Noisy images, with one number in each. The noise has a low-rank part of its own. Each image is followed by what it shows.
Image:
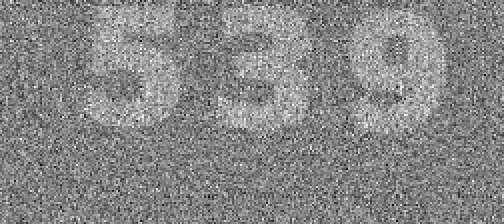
539
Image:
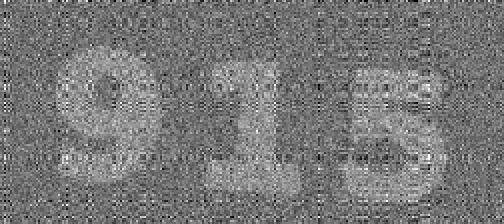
915
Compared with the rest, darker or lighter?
lighter
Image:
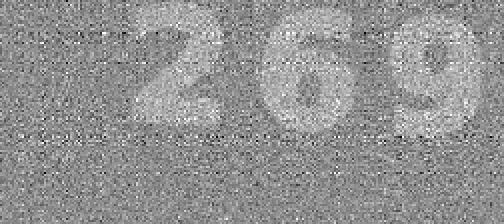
269
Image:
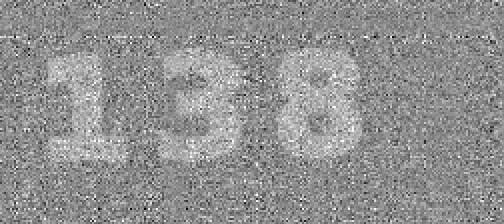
138
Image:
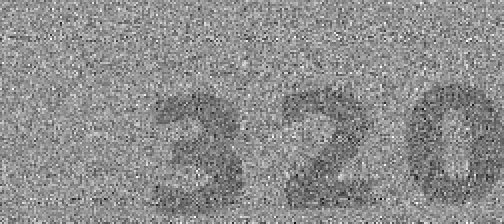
320
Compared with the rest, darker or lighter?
darker
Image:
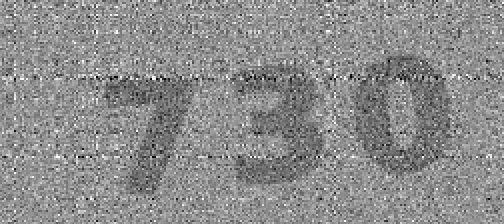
730
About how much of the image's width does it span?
two thirds
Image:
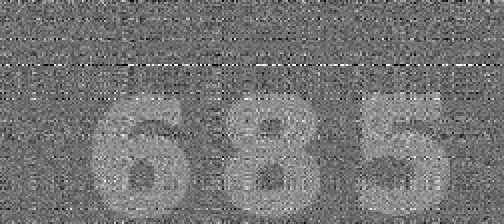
685
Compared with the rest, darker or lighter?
lighter
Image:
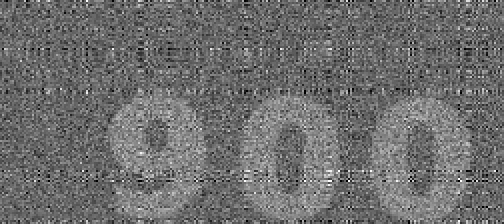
900
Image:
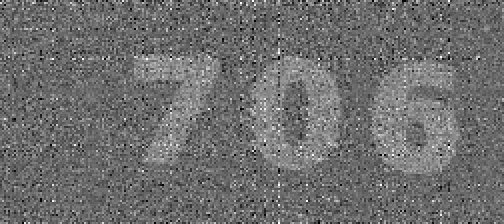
706
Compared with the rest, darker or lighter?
lighter
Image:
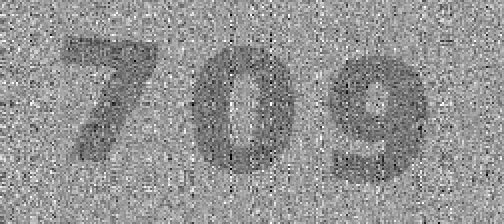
709
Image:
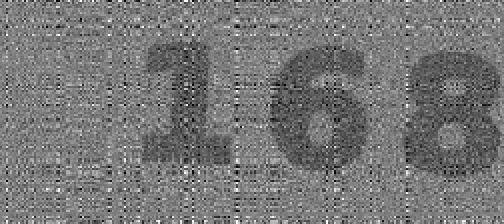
168
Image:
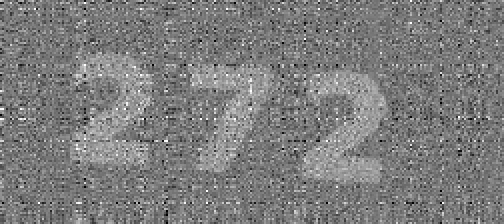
272
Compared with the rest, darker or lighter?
lighter
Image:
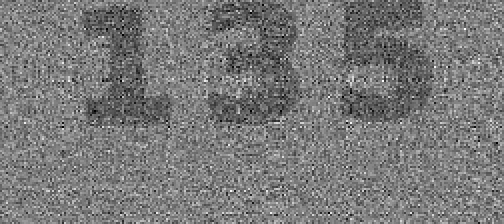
135
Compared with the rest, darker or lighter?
darker
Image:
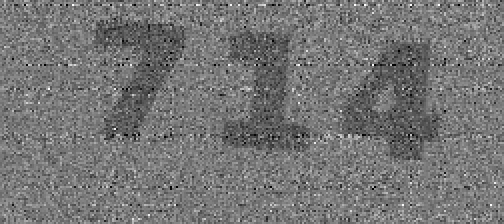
714
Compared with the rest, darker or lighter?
darker
